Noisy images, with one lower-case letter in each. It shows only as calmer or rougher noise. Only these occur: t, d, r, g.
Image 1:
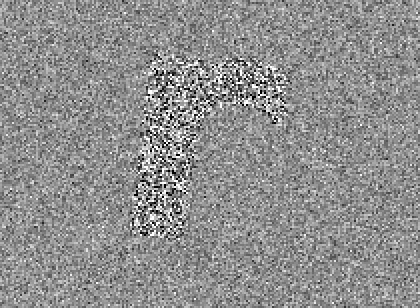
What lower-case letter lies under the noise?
r
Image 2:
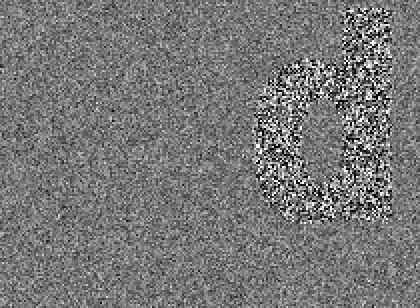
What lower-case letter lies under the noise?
d
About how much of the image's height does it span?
two thirds
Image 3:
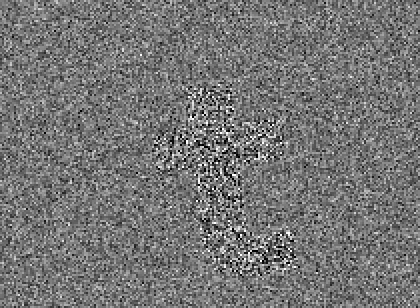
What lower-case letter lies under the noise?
t
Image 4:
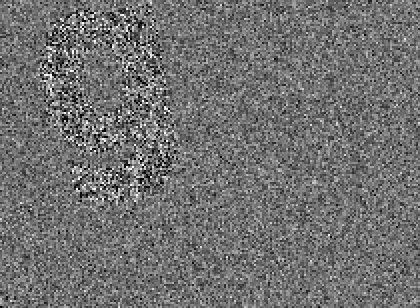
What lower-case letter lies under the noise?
g
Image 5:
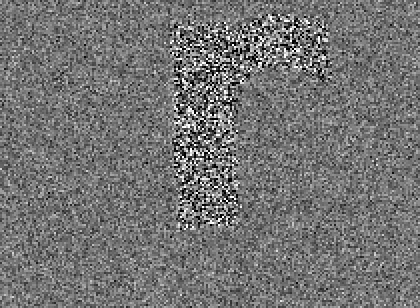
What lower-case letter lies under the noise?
r
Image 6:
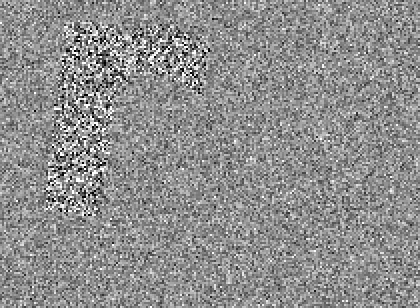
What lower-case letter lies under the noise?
r
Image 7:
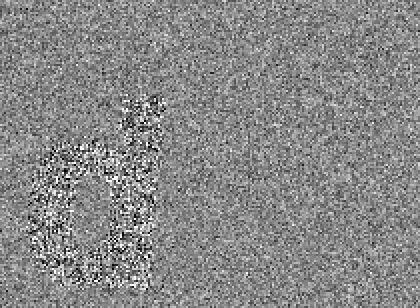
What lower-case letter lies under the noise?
d
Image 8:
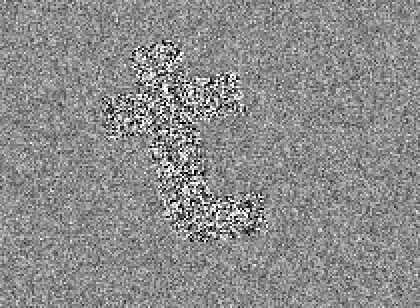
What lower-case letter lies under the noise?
t
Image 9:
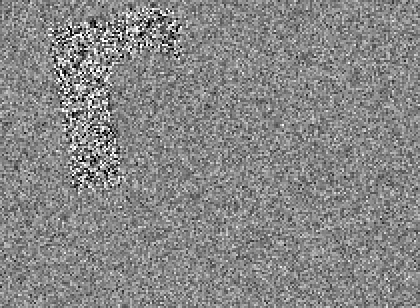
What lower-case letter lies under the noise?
r
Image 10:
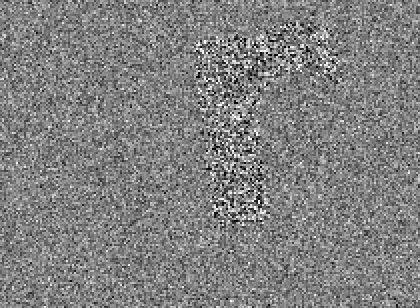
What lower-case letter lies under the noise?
r
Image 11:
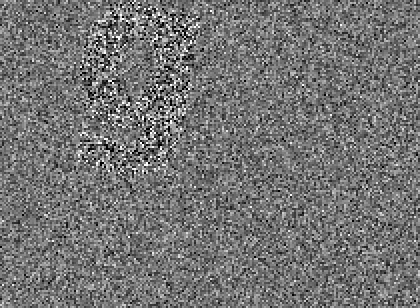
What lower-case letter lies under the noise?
g
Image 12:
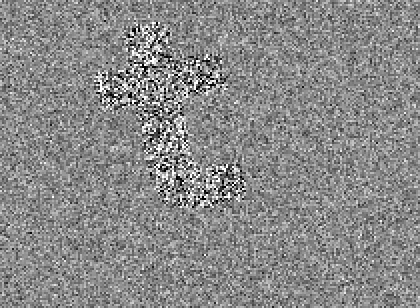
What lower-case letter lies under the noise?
t
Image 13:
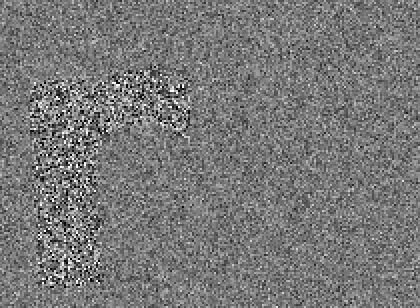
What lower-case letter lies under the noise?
r
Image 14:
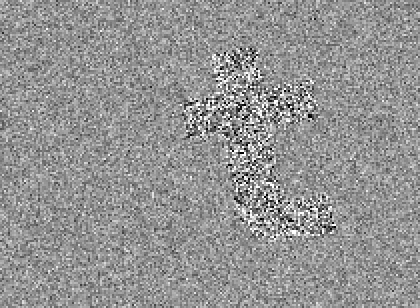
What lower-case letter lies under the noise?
t
